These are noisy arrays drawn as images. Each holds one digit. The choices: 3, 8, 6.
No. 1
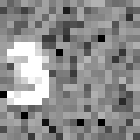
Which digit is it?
3
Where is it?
middle left
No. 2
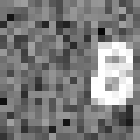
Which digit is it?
8
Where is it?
middle right
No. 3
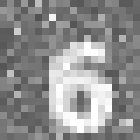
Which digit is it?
6
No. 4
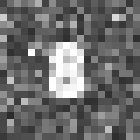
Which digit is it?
8
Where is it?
centre
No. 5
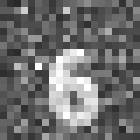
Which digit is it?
6
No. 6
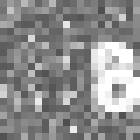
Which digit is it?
8
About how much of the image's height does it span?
half
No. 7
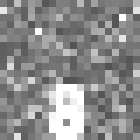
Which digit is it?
8
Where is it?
bottom middle
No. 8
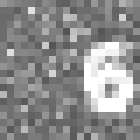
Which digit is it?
6
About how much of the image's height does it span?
half
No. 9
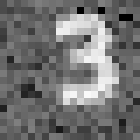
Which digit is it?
3
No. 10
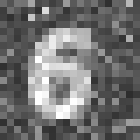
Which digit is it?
6
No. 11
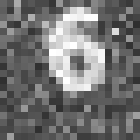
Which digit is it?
6
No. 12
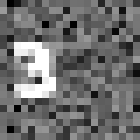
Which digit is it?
3
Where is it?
middle left
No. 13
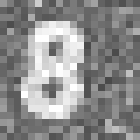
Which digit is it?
8
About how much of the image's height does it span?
two thirds
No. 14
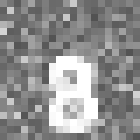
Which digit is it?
8
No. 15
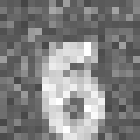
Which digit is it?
6
